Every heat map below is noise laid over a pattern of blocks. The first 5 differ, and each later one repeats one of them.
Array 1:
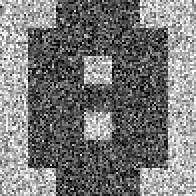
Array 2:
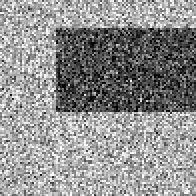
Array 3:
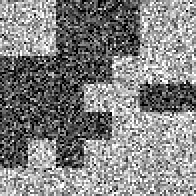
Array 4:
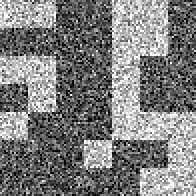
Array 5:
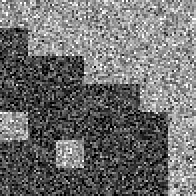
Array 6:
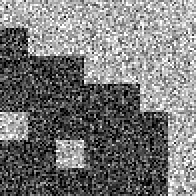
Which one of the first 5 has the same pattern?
5
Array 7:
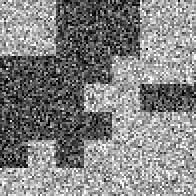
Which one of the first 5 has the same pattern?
3
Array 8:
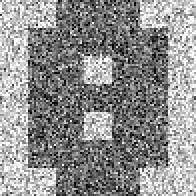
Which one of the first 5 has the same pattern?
1
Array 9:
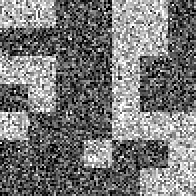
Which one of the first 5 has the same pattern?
4
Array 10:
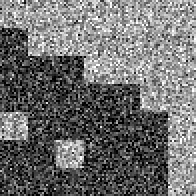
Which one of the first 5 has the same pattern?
5
